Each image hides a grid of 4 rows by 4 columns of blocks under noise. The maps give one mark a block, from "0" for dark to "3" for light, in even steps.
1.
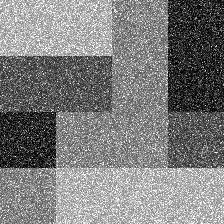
3320
1120
0221
2333
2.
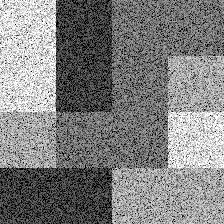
3011
3012
2113
0022
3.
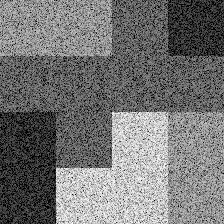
2210
1111
0132
0332
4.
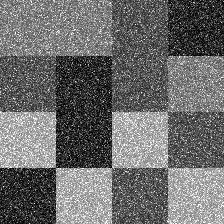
2210
1012
3031
0313
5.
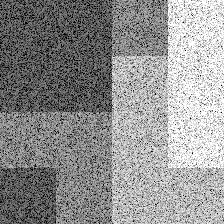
0013
0023
1123
0122
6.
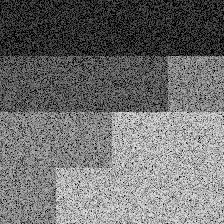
0000
1112
2233
2333
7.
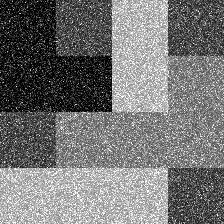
0131
0032
1222
3331
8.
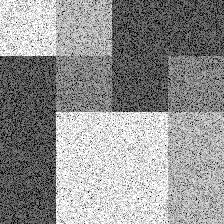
3200
0101
0332
0332
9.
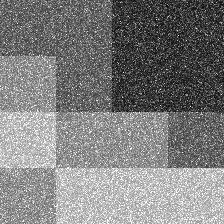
1100
2100
3221
2333
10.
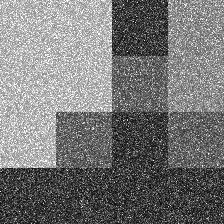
3302
3312
3101
0000
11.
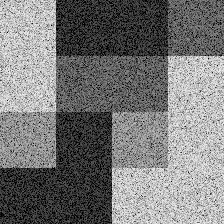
3001
3113
2023
0033
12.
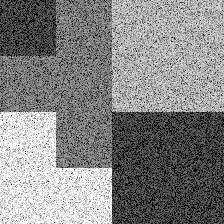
0122
1122
3100
3300
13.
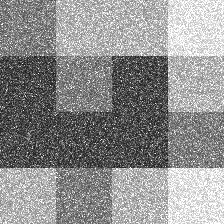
1223
0102
0001
2123
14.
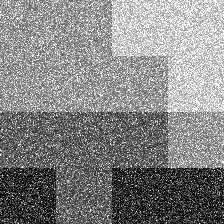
2233
2223
1112
0100
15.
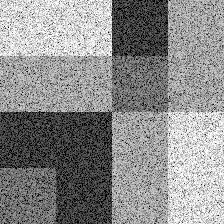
3302
2212
0023
1023
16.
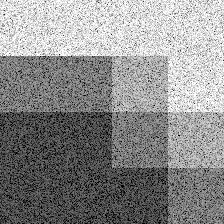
3333
1123
0012
0001
